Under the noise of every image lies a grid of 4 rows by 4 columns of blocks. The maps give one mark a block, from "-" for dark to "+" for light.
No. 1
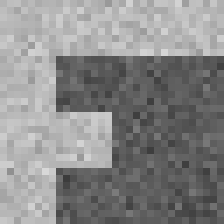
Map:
+ + + +
+ - - -
+ + - -
+ - - -
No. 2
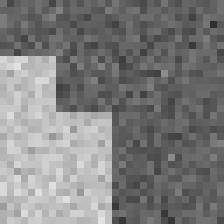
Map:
- - - -
+ - - -
+ + - -
+ + - -
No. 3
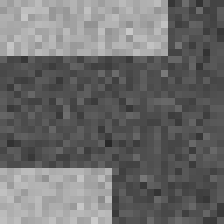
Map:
+ + + -
- - - -
- - - -
+ + - -
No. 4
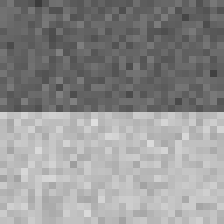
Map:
- - - -
- - - -
+ + + +
+ + + +
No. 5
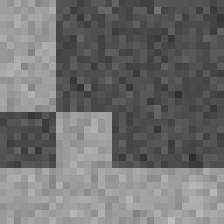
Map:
+ - - -
+ - - -
- + - -
+ + + +
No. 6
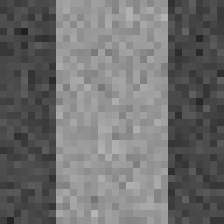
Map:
- + + -
- + + -
- + + -
- + + -
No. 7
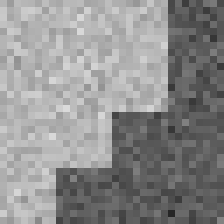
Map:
+ + + -
+ + + -
+ + - -
+ - - -
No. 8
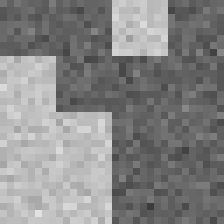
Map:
- - + -
+ - - -
+ + - -
+ + - -
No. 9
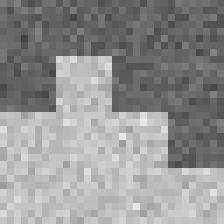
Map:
- - - -
- + - -
+ + + -
+ + + +
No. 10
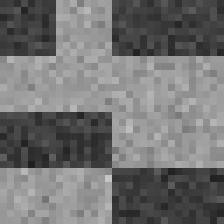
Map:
- + - -
+ + + +
- - + +
+ + - -
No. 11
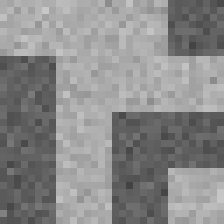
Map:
+ + + -
- + + +
- + - -
- + - +
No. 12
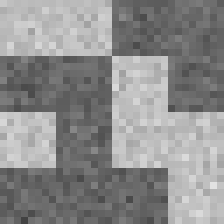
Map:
+ + - -
- - + -
+ - + +
- - - +
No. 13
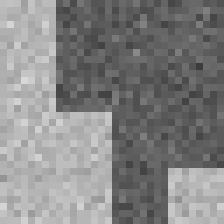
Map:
+ - - -
+ - - -
+ + - -
+ + - +
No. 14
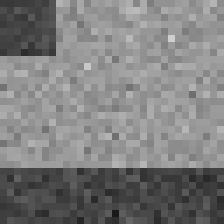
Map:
- + + +
+ + + +
+ + + +
- - - -
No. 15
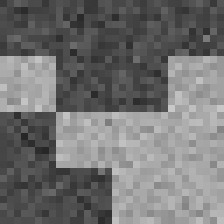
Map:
- - - -
+ - - +
- + + +
- - + +
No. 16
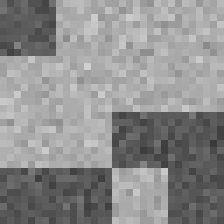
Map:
- + + +
+ + + +
+ + - -
- - + -
